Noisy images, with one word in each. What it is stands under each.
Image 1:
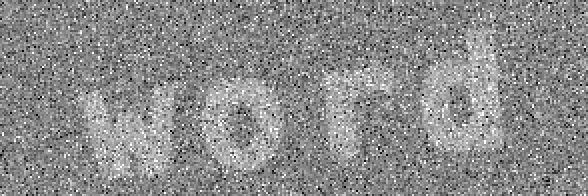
word
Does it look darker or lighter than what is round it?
lighter
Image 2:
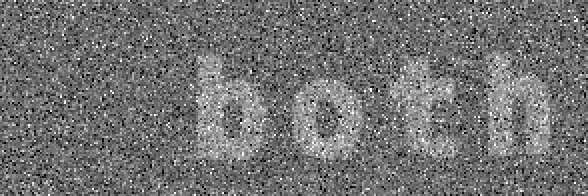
both
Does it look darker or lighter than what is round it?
lighter
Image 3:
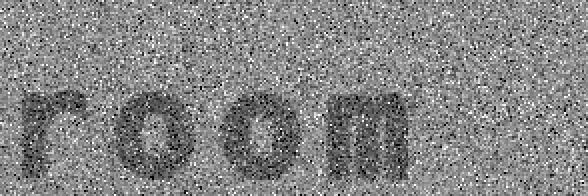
room
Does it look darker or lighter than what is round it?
darker
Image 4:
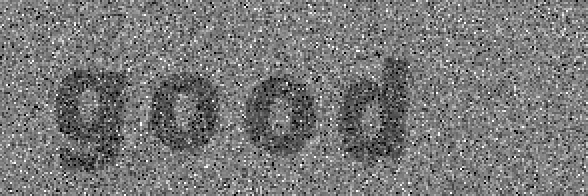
good
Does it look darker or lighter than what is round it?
darker
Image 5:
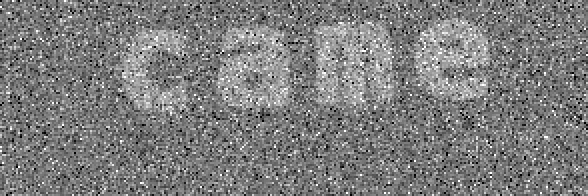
came
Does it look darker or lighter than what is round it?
lighter
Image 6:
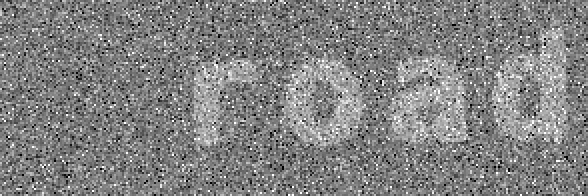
road
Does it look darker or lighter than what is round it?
lighter
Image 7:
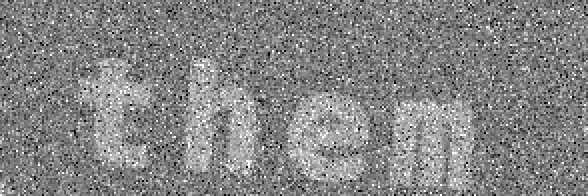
them
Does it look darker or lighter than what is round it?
lighter
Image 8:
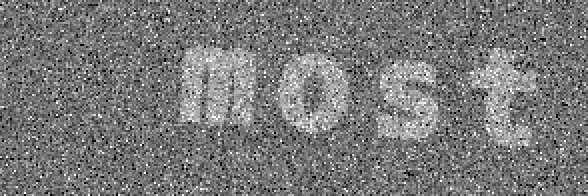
most
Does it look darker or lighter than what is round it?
lighter
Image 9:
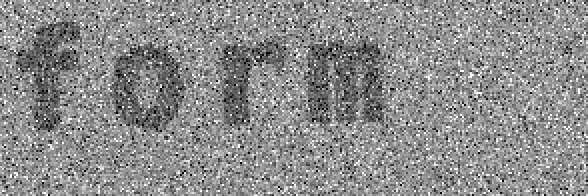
form
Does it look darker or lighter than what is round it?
darker
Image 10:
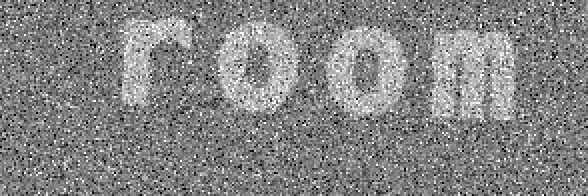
room
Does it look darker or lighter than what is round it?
lighter
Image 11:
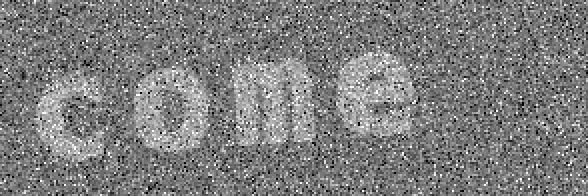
come
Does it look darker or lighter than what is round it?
lighter
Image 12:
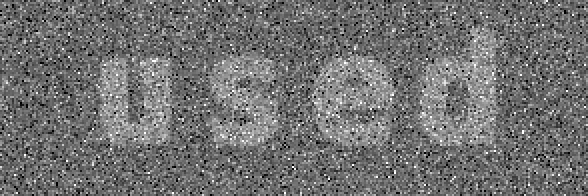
used
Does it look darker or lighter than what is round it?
lighter
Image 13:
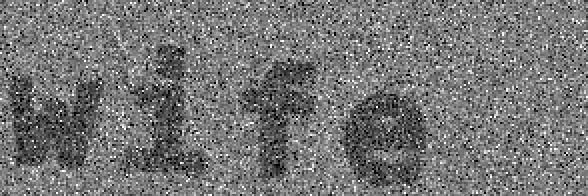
wife
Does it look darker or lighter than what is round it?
darker
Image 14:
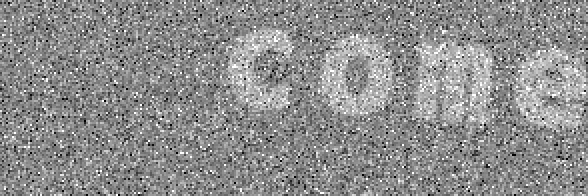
come
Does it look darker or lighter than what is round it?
lighter
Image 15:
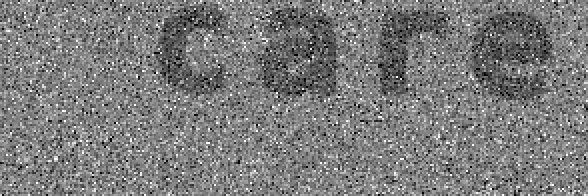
care
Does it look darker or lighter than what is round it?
darker
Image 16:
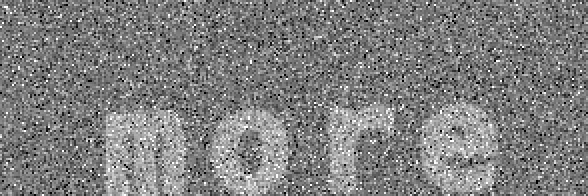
more
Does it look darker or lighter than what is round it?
lighter
